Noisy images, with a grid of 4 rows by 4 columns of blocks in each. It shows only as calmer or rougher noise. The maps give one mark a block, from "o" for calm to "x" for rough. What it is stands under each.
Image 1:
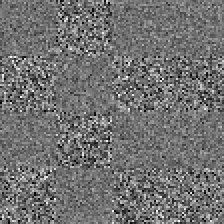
o x o o
x o x x
o x o o
x o x x
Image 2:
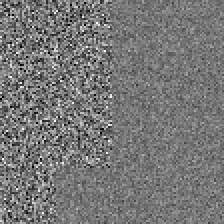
x x o o
x x o o
x x o o
x o o o
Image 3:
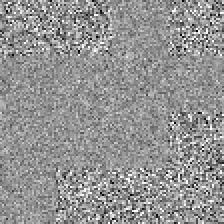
x x o x
o o o o
o o o x
o x x x
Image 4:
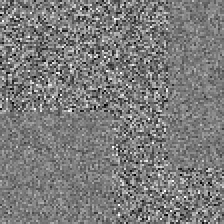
x x x o
x x x o
o o x o
o o x x
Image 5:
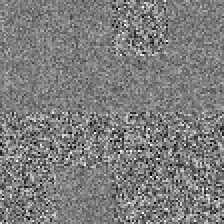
o o x o
o o o o
x x x x
x o x x
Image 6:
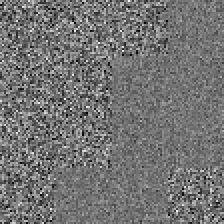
x x x o
x x o o
x x o o
x o o x
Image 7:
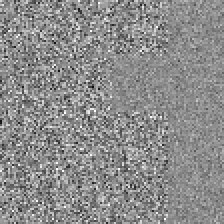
x x x o
x x o o
x x x o
x x x o
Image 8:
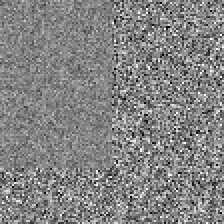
o o x x
o o x x
o o x x
x x x x
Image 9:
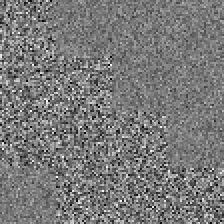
x o o o
x x o o
x x x o
o x x x
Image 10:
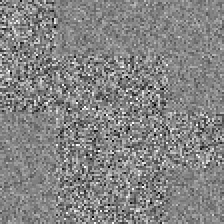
x o o o
x x x o
o x x x
o x x o
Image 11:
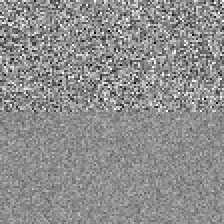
x x x x
x x x x
o o o o
o o o o
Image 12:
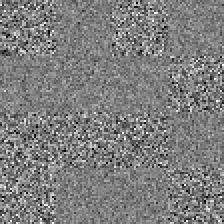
x o x o
o o o x
x x x o
x o o x
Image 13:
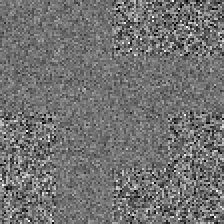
o o x x
o o o o
x o o x
x o x x
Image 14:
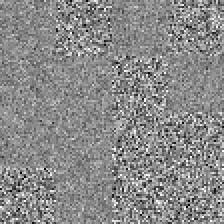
o x o x
o o x o
o o x x
x o x x
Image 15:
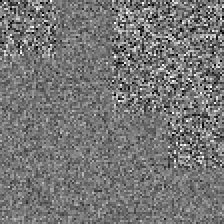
x o x x
o o x x
o o o x
o o o o
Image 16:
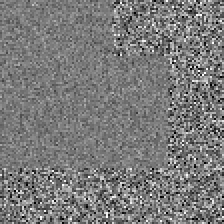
o o x x
o o o x
o o o x
x x x x
